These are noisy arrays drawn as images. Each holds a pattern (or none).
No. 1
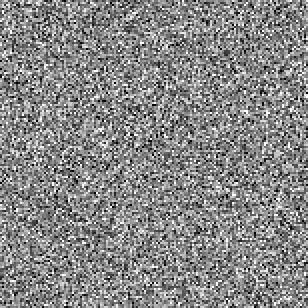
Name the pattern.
only noise
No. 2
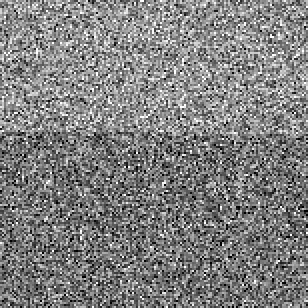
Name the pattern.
a sharp edge
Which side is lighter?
top
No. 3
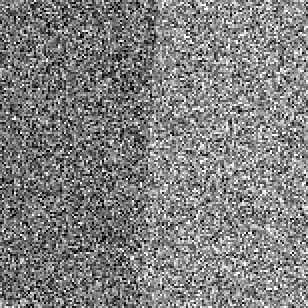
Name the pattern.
a sharp edge
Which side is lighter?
right
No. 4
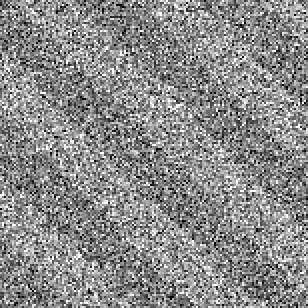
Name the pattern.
diagonal stripes
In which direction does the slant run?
top left to bottom right
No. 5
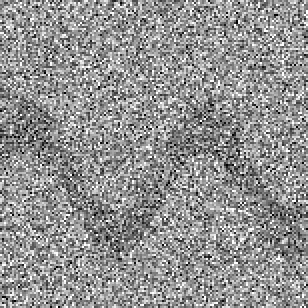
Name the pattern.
a wavy band
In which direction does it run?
left to right
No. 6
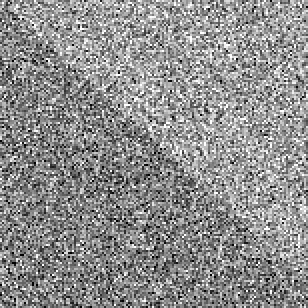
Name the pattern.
a sharp edge
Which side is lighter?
top right
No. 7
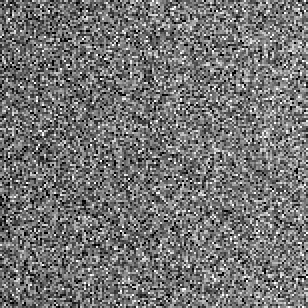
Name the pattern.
a smooth slope
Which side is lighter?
right
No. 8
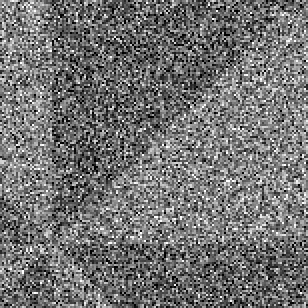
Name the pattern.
spokes from one point
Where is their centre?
bottom left
